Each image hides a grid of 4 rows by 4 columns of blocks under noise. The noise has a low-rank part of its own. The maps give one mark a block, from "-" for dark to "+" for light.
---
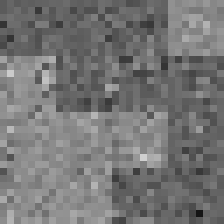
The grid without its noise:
- - - +
+ - - -
+ + + -
+ + - -
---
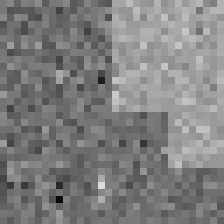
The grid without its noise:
- - + +
- - + +
- - - +
- - - -
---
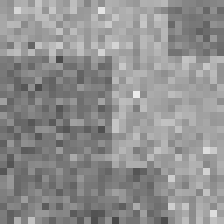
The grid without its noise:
+ + + -
- - + +
- - + +
- - - +
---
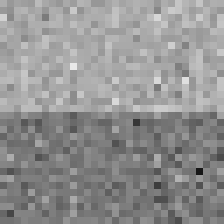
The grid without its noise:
+ + + +
+ + + +
- - - -
- - - -
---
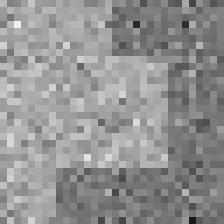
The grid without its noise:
+ + - -
+ + + -
+ + + -
+ - - -
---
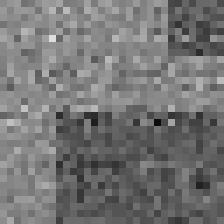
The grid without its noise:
+ + + -
+ + + +
+ - - -
+ - - -
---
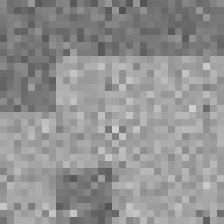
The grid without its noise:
- - - -
- + + +
+ + + +
+ - + +
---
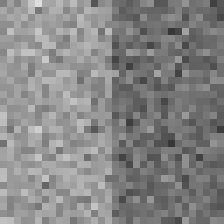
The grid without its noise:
+ + - -
+ + - -
+ + - -
+ + - -
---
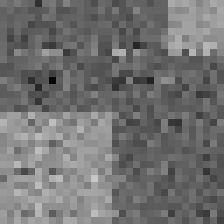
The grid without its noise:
- - - +
- - - -
+ + - -
+ + - -
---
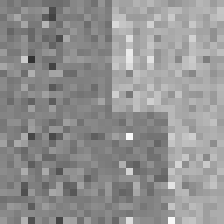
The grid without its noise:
- - + +
- - + +
- - - +
- - - +
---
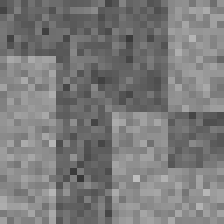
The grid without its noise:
- - - +
+ - - +
+ - + -
+ - + +
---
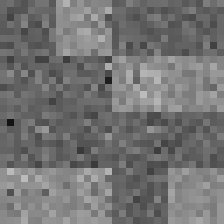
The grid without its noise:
- + - -
- - + +
- - - -
+ + - +
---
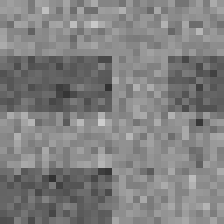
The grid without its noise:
+ + + +
- - + -
+ + + +
- - + +
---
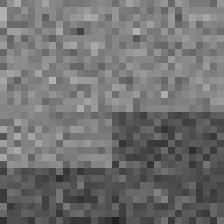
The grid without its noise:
+ + + +
+ + + +
+ + - -
- - - -
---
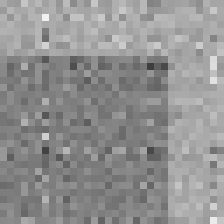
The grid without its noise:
+ + + +
- - - +
- - - +
- - - +
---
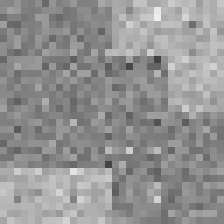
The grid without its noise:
- - + +
- - - +
- - - -
+ + - -
